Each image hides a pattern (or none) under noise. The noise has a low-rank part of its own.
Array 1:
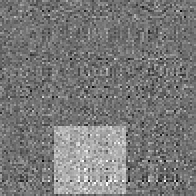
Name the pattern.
one block
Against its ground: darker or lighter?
lighter
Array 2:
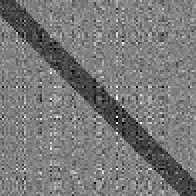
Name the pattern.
a diagonal band
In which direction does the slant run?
top left to bottom right
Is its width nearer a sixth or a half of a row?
a sixth
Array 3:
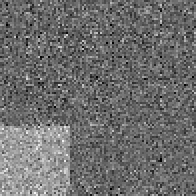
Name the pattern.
one block
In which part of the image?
bottom left
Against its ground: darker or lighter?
lighter
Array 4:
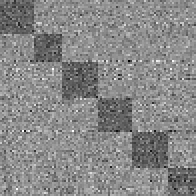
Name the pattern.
blocks along the diagonal
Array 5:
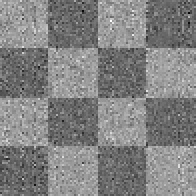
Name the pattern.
a checkerboard
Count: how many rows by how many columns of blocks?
4 by 4
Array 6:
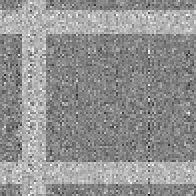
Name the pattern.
bands of rows crossing bands of columns
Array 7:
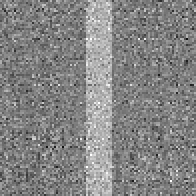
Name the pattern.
one band of columns
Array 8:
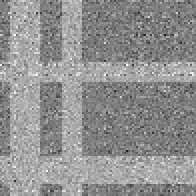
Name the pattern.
bands of rows crossing bands of columns
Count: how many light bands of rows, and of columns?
2 and 2
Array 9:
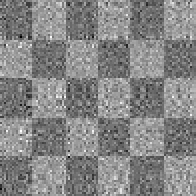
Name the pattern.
a checkerboard
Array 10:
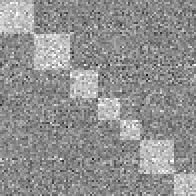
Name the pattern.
blocks along the diagonal
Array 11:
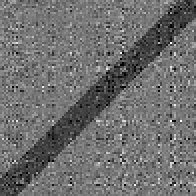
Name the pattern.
a diagonal band
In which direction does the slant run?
bottom left to top right
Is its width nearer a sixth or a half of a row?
a sixth
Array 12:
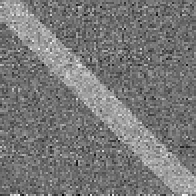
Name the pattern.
a diagonal band
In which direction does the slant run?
top left to bottom right
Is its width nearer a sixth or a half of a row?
a sixth
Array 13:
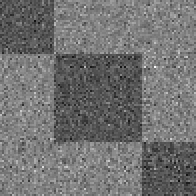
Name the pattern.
blocks along the diagonal
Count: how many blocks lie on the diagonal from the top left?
3
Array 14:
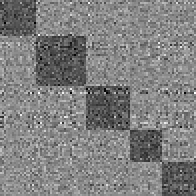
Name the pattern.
blocks along the diagonal
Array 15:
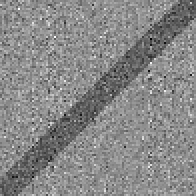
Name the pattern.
a diagonal band
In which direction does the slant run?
bottom left to top right
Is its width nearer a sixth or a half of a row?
a sixth
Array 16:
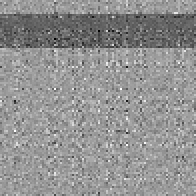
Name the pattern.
one band of rows
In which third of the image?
top
